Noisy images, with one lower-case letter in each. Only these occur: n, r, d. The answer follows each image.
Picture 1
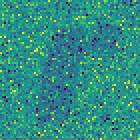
r
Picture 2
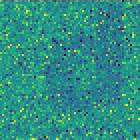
d
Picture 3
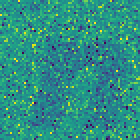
n
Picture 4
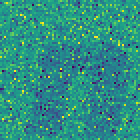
n
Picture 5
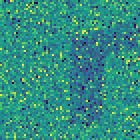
r
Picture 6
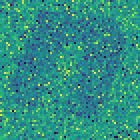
n
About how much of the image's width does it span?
nearly all
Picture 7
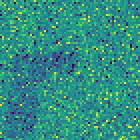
r
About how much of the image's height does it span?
two thirds
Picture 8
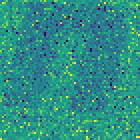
n
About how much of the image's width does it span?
nearly all
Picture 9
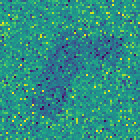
r
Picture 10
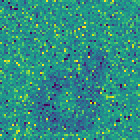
d
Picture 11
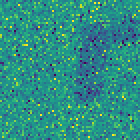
r
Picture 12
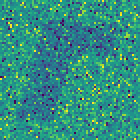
r
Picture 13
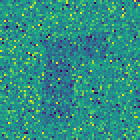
r
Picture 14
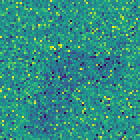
r
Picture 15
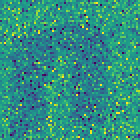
n
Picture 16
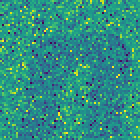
n
